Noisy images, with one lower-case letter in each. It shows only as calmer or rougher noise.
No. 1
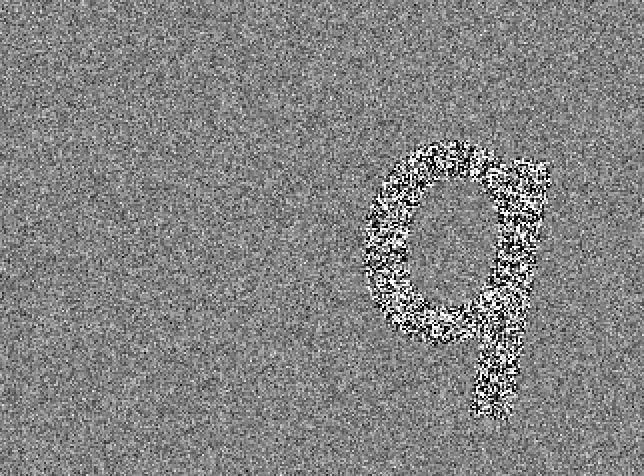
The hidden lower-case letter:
q
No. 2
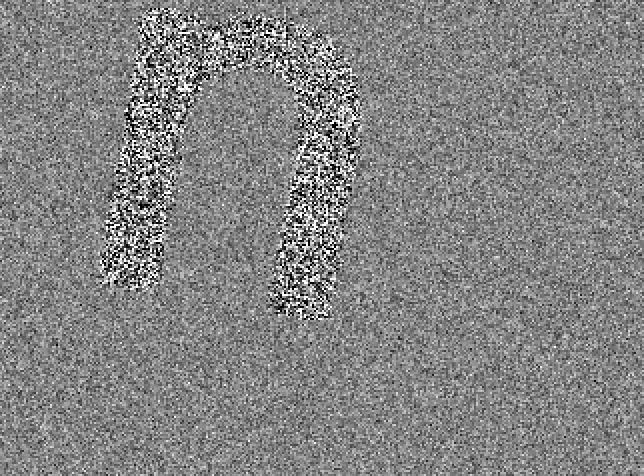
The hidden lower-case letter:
n
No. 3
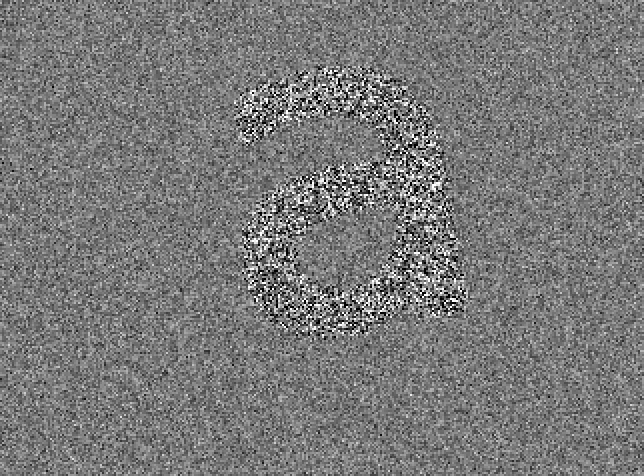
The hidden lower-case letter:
a
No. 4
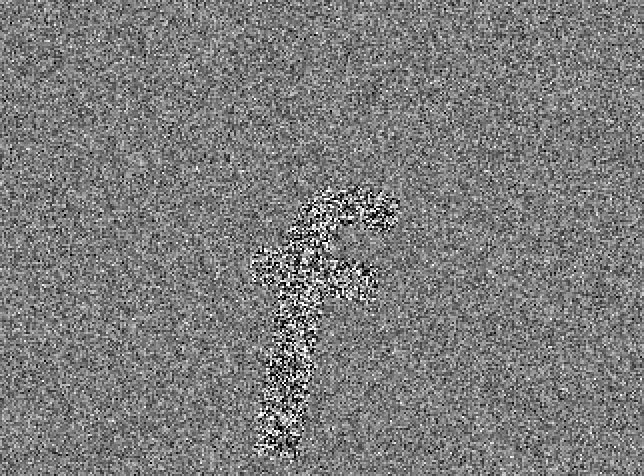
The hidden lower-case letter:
f
